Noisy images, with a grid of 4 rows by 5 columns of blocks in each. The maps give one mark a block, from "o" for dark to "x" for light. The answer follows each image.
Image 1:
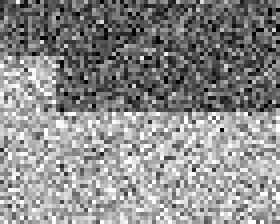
o o o o o
x o o o o
x x x x x
x x x x x
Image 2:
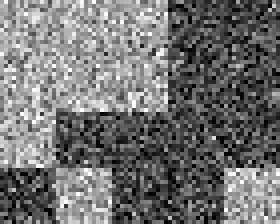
x x x o o
x x x o o
x o o o o
o x o o x
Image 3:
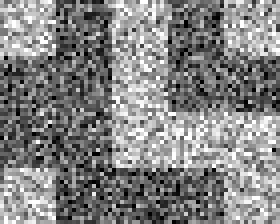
x o x o x
o o x o o
o o x x x
x o o o x
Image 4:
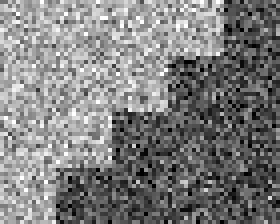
x x x x o
x x x o o
x x o o o
x o o o o
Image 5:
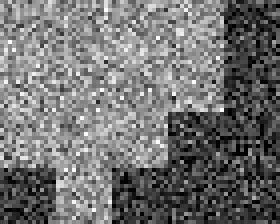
x x x x o
x x x x o
x x x o o
o x o o o
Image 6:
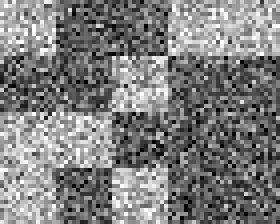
x o o x x
o o x o o
x x o o o
x o x o o
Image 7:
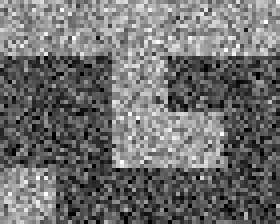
x x x x x
o o x o o
o o x x o
x o o o o
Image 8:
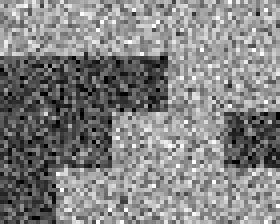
x x x x x
o o o x x
o o x x o
o x x x x
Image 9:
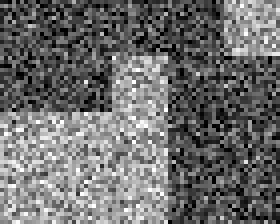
o o o o x
o o x o o
x x x o o
x x x o o
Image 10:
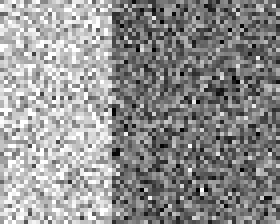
x x o o o
x x o o o
x x o o o
x x o o o
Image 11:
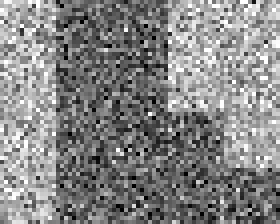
x o o x x
x o o x x
x o o o x
x o o o o
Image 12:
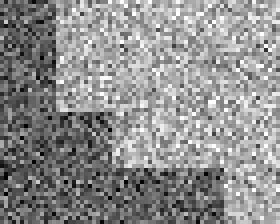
o x x x x
o x x x x
o o x x x
o o o o x
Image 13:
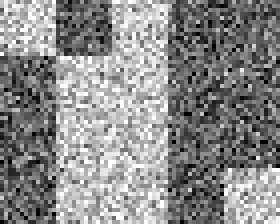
x o x o o
o x x o o
o x x o o
o x x o x
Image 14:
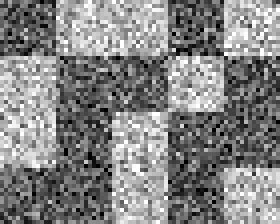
o x x o x
x o o x o
x o x o o
o o x o x
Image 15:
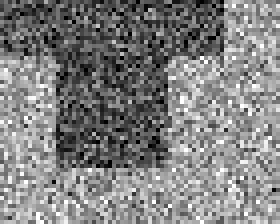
o o o o x
x o o x x
x o o x x
x x x x x
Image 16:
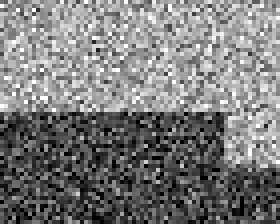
x x x x x
x x x x x
o o o o x
o o o o o
